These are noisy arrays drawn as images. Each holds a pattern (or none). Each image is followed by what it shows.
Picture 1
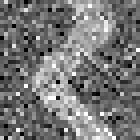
a wavy band
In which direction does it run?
top to bottom
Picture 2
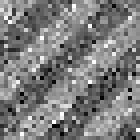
diagonal stripes
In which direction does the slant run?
bottom left to top right
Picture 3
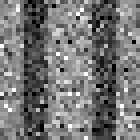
vertical stripes
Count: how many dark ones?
2
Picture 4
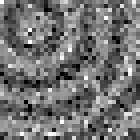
rings round one point
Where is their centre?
top left
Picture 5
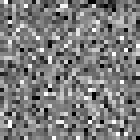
only noise
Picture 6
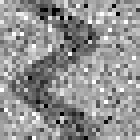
a wavy band
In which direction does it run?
top to bottom
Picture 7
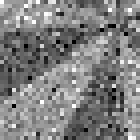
spokes from one point
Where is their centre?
top right
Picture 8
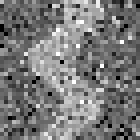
a wavy band
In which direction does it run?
top to bottom
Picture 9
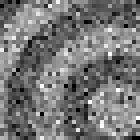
rings round one point
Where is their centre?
bottom right
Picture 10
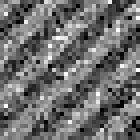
diagonal stripes
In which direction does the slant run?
bottom left to top right
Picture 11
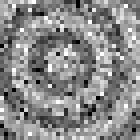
rings round one point
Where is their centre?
centre
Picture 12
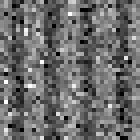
vertical stripes
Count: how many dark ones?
4
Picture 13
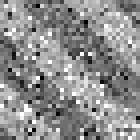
diagonal stripes
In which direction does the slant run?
top left to bottom right
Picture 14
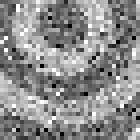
rings round one point
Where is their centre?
top middle
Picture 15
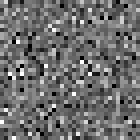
only noise
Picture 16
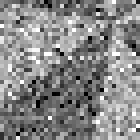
spokes from one point
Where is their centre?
top right
